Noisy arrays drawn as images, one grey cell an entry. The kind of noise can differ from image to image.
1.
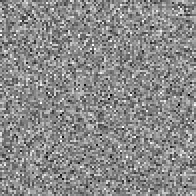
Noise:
independent entries
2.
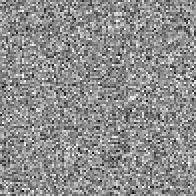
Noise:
low rank plus noise
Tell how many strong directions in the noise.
one
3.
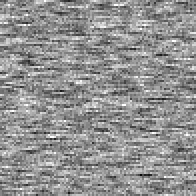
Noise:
streaked along the rows
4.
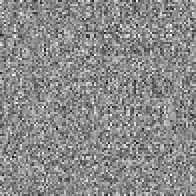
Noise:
low rank plus noise
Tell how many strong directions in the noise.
two
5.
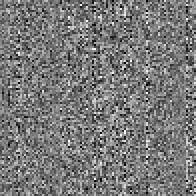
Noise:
columns of uneven size
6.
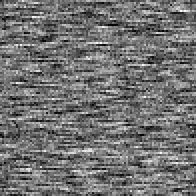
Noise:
streaked along the rows
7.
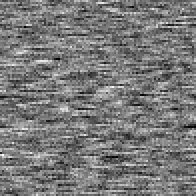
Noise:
streaked along the rows
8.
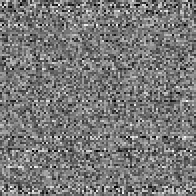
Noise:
rows of uneven size
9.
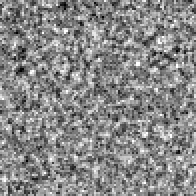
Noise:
blotchy
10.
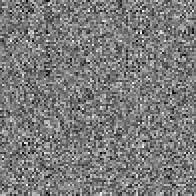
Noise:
low rank plus noise
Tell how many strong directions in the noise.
one
